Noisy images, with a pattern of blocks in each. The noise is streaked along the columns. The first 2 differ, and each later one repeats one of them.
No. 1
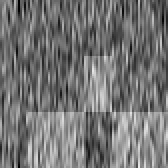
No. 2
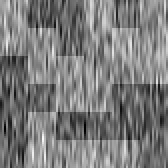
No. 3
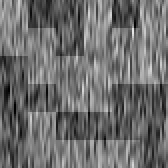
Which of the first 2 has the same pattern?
2
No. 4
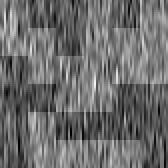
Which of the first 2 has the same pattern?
2
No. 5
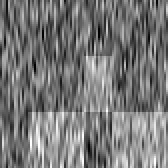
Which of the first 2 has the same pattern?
1
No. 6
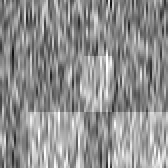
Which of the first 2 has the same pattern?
1
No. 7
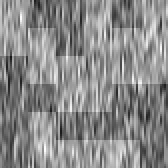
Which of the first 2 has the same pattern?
2
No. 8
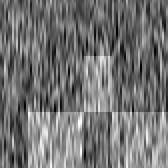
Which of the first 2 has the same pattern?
1
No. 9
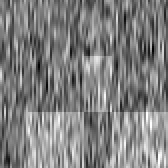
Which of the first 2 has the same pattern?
1
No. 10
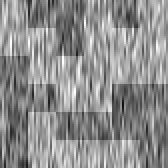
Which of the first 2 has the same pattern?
2
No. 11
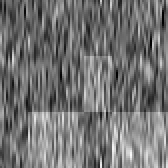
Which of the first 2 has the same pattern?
1
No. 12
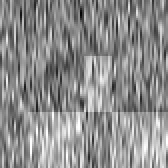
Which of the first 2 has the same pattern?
1
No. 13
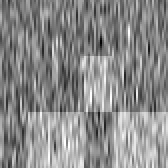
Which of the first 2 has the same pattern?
1
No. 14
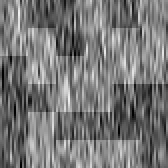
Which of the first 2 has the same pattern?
2
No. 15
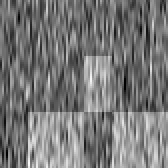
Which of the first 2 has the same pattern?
1
